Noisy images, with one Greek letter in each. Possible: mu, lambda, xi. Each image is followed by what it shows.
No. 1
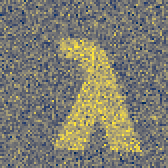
lambda
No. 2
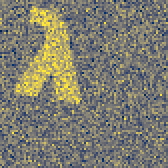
lambda
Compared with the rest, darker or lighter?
lighter
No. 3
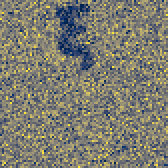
xi
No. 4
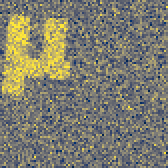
mu
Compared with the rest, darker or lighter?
lighter
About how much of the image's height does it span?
half
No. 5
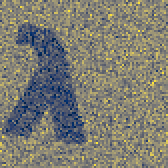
lambda
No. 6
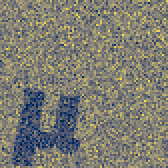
mu
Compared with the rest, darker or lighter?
darker
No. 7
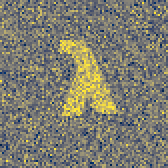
lambda
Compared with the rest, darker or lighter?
lighter
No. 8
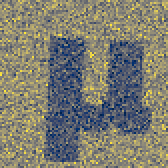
mu
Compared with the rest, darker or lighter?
darker
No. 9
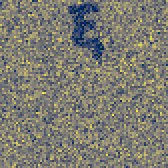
xi
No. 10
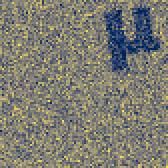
mu
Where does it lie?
top right
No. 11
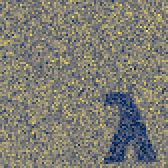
lambda
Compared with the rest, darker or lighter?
darker
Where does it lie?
bottom right
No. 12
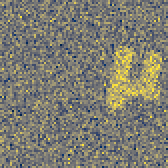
mu
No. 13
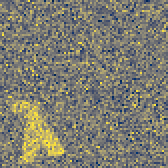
lambda
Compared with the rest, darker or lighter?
lighter
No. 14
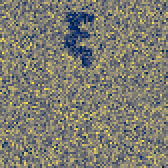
xi
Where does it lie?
top middle
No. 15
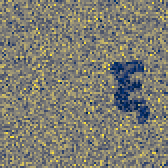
xi
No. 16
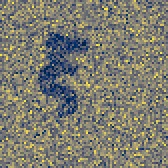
xi
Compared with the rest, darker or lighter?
darker
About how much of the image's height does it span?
half
